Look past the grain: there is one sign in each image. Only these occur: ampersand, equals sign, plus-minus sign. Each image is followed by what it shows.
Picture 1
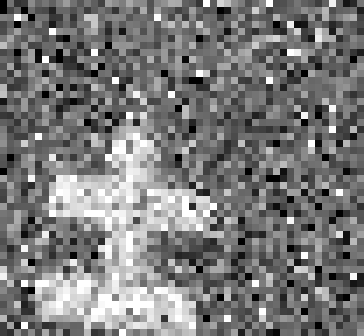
plus-minus sign
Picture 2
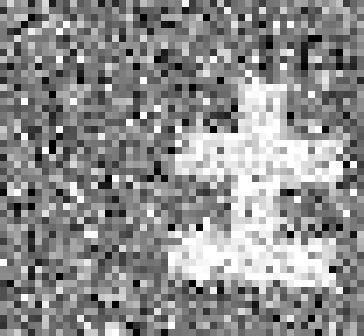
plus-minus sign
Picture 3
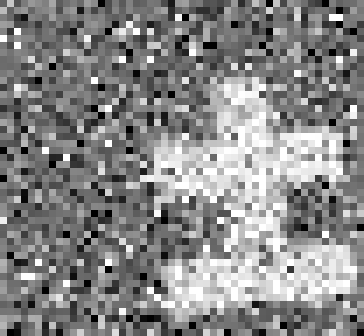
plus-minus sign
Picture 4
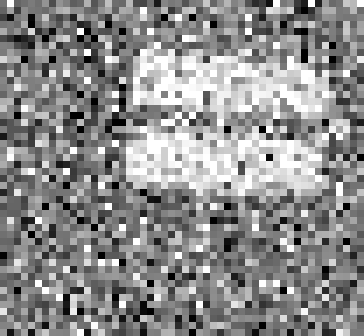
equals sign
